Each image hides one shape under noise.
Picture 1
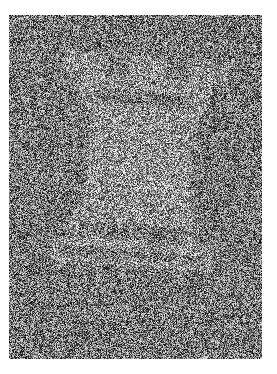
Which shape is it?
chess rook
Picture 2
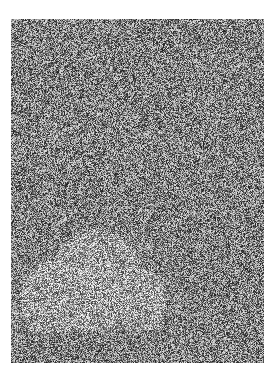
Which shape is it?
cloud
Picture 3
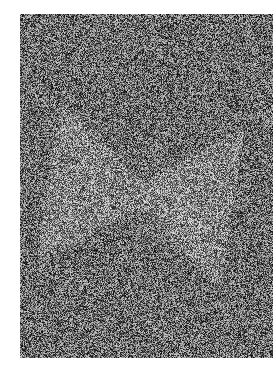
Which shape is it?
bow tie
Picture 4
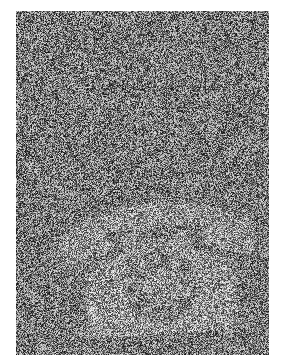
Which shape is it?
telephone
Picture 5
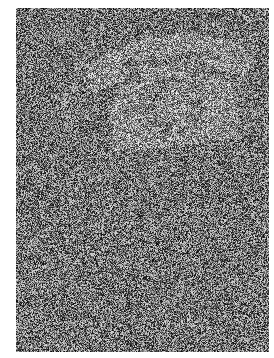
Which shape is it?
telephone
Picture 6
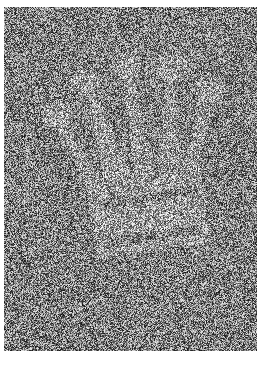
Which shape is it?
chess queen
